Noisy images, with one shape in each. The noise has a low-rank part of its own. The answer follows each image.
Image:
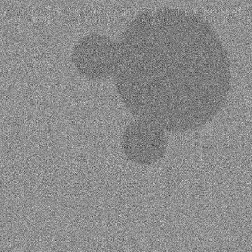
dark bear's head
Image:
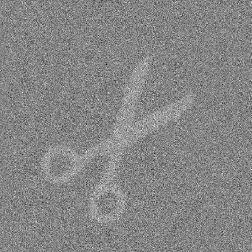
light pair of scissors
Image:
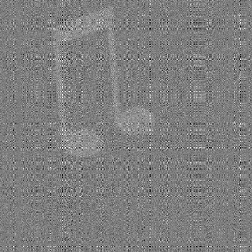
light pair of musical notes
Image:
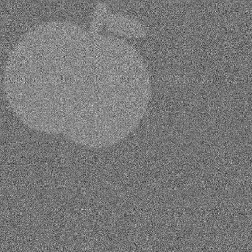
light apple
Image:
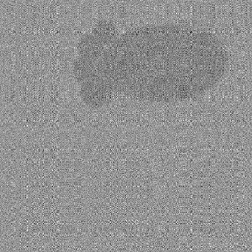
dark footprint
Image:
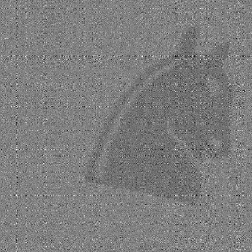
dark chess knight
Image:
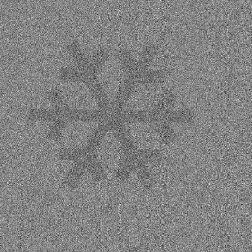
dark snowflake
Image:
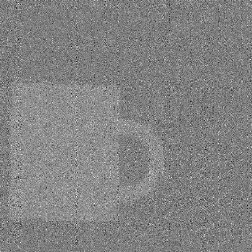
light cup
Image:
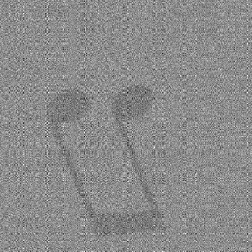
dark pair of musical notes
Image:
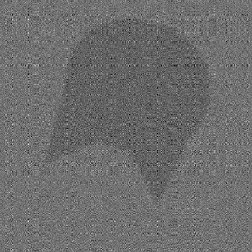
dark cat's head
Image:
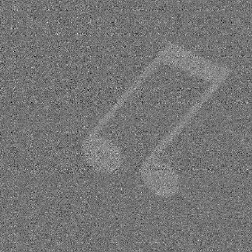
light pair of musical notes
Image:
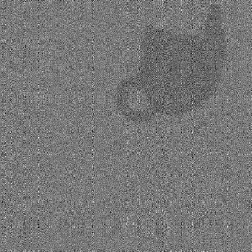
dark teapot
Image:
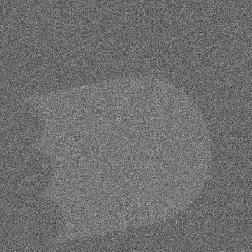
light ghost
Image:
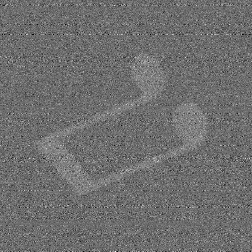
light pair of musical notes
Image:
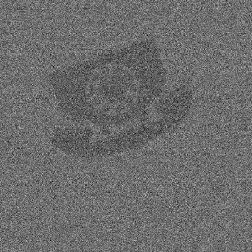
dark telephone
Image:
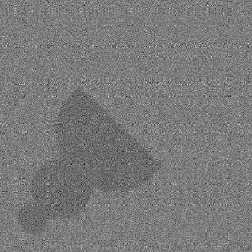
dark chess pawn
